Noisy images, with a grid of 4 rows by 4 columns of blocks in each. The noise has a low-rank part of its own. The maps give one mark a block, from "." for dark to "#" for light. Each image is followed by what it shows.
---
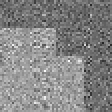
. . . .
# # . .
# # # .
# # # .
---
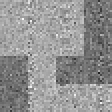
# # # .
# # # .
. # . .
. # # #
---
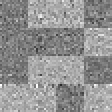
. # # .
. . . #
. # # .
# # . #
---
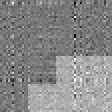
. . . .
. . . .
. . # #
. # # #
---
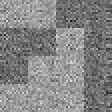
# # . .
. . # .
. # # .
# # # .
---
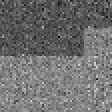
. . . .
. . . #
# # # #
# # # #
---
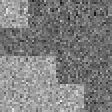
# . . .
. . . .
# # . .
# # # .
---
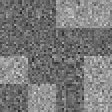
. . # #
. . . .
# . . #
. # . #
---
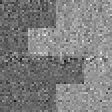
. . # #
. # # #
. . . #
. . # #
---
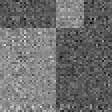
. . # .
# # . .
# # . .
# # . .
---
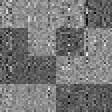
# # # .
. # . #
. . # #
# # . .
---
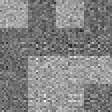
# . # .
. . . .
. # # #
. # # .
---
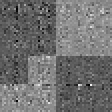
. . # #
. . # #
. # . .
# # . .
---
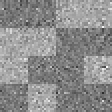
. . # #
# # . .
# . . #
. # . .
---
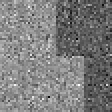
# # . .
# # . .
# # # .
# # # .
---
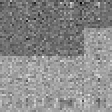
. . . .
. . . #
# # # #
# # # #
